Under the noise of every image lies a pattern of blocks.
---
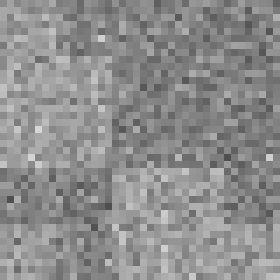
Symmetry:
mirrored about the diagonal from the bottom left
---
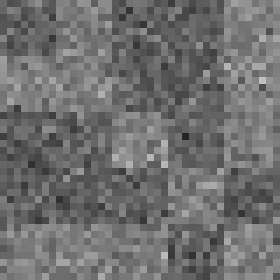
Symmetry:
mirrored about the diagonal from the top left
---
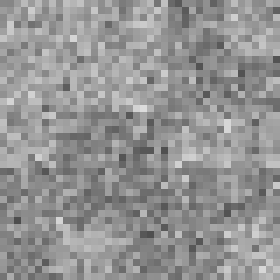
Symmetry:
no symmetry
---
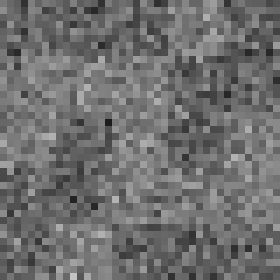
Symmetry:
the same after a half turn
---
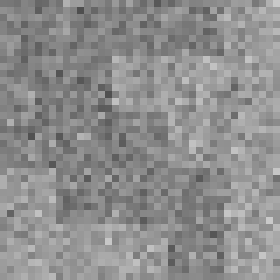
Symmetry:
no symmetry
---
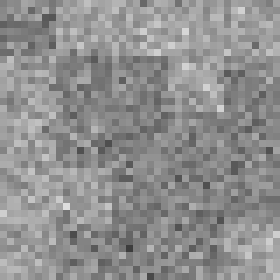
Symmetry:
mirrored about the diagonal from the top left
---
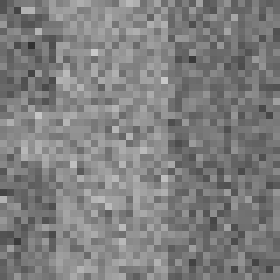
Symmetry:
top and bottom mirror each other
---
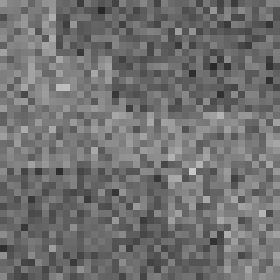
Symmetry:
the same after a half turn
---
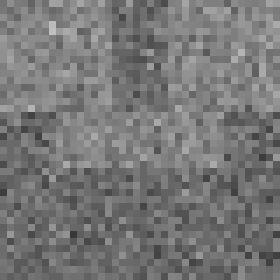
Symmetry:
left and right mirror each other
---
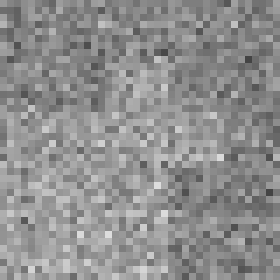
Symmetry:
mirrored about the diagonal from the bottom left
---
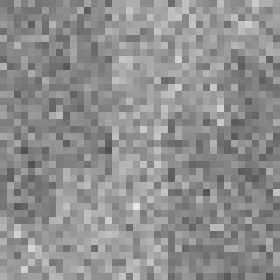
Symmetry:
the same after a half turn
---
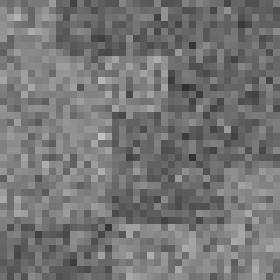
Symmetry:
no symmetry
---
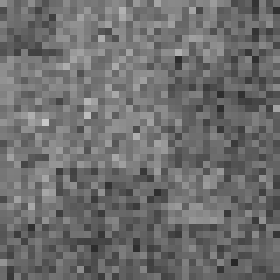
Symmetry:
mirrored about the diagonal from the top left
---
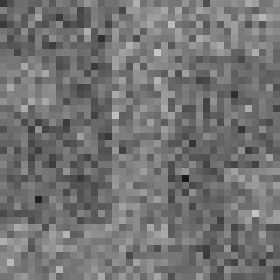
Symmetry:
the same after a half turn
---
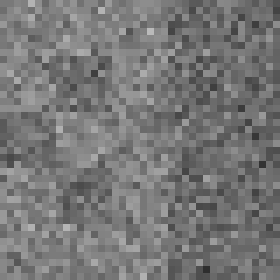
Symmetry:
top and bottom mirror each other
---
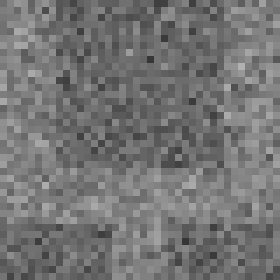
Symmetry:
left and right mirror each other
